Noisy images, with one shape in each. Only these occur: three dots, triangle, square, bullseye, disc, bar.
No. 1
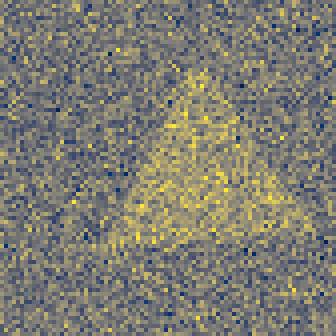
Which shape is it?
triangle
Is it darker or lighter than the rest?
lighter
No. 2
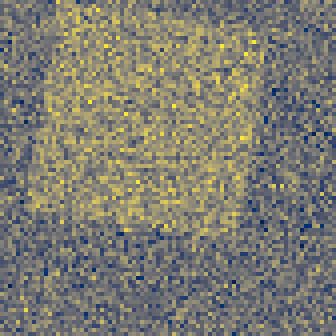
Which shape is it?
square
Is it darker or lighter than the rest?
lighter
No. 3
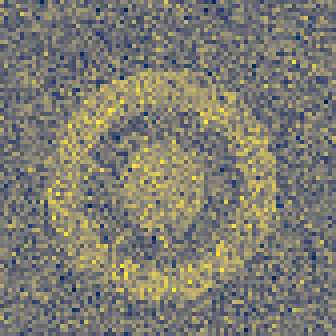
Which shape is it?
bullseye
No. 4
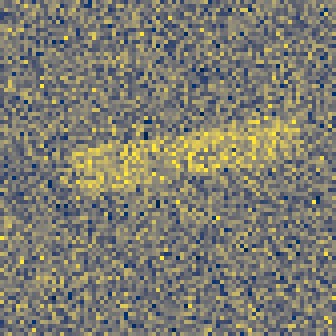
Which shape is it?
bar
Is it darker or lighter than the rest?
lighter
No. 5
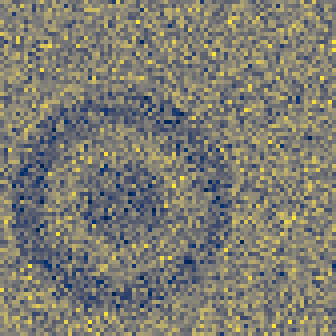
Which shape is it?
bullseye
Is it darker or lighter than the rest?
darker
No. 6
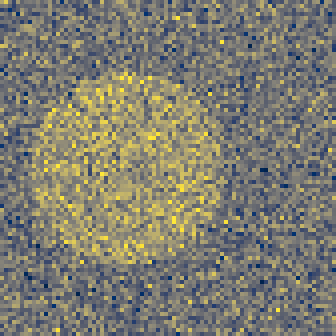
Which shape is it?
disc
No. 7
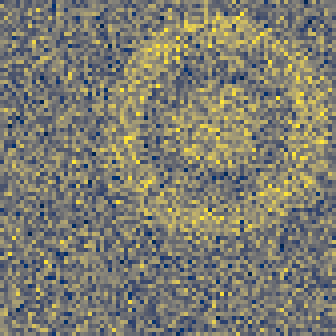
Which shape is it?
bullseye
